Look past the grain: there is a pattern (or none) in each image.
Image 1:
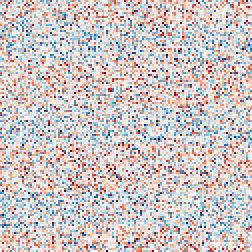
horizontal stripes
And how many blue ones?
3
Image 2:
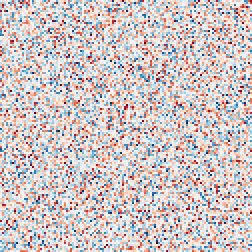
only noise
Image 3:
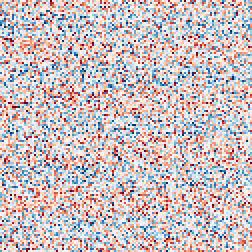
horizontal stripes
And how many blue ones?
5
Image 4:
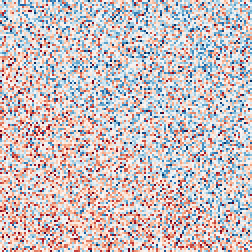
a sharp edge
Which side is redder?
bottom left
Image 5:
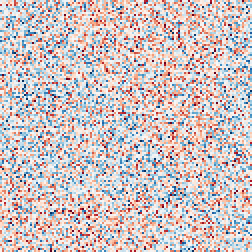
spokes from one point
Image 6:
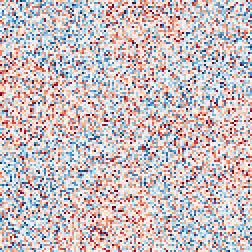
spokes from one point
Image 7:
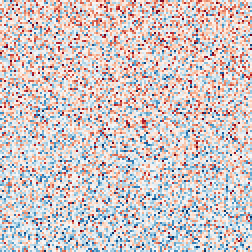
a smooth slope
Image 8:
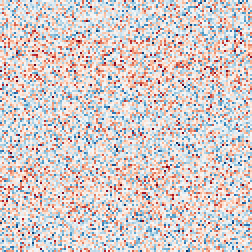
horizontal stripes
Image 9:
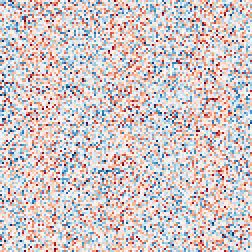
vertical stripes
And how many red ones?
3
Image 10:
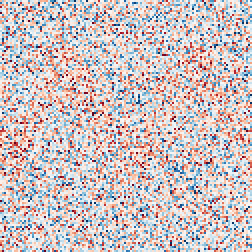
a wavy band
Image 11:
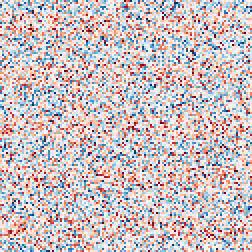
horizontal stripes
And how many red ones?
5
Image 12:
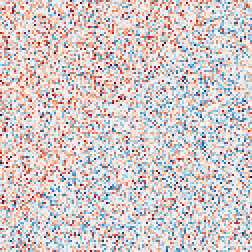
a sharp edge
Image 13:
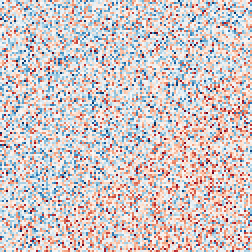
a sharp edge
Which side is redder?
bottom right
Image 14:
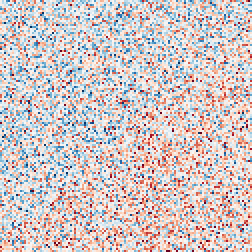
a sharp edge
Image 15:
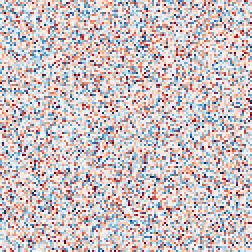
only noise
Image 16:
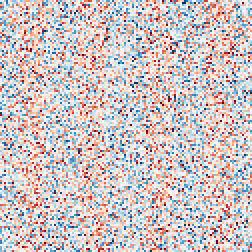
vertical stripes
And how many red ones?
4
